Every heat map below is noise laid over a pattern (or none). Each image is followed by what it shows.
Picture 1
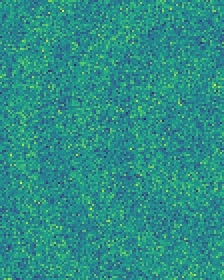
rings round one point
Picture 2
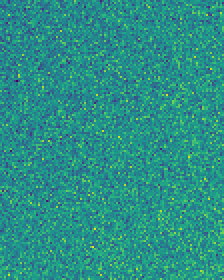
a smooth slope
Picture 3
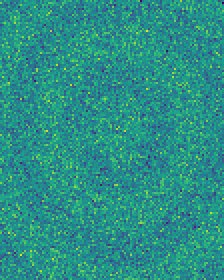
rings round one point
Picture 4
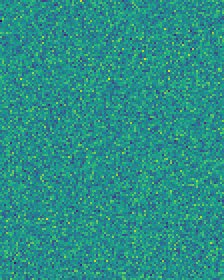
only noise
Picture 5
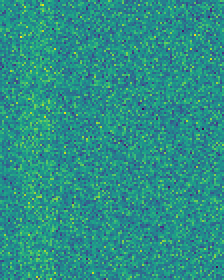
one vertical stripe
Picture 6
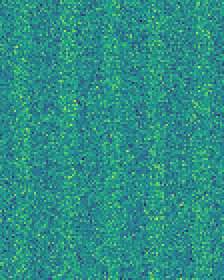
vertical stripes
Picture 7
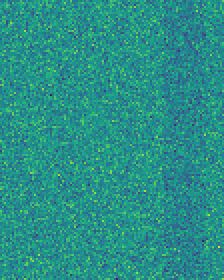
one vertical stripe
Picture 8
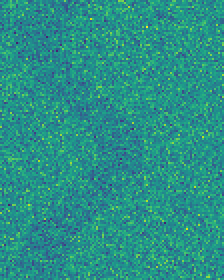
a wavy band
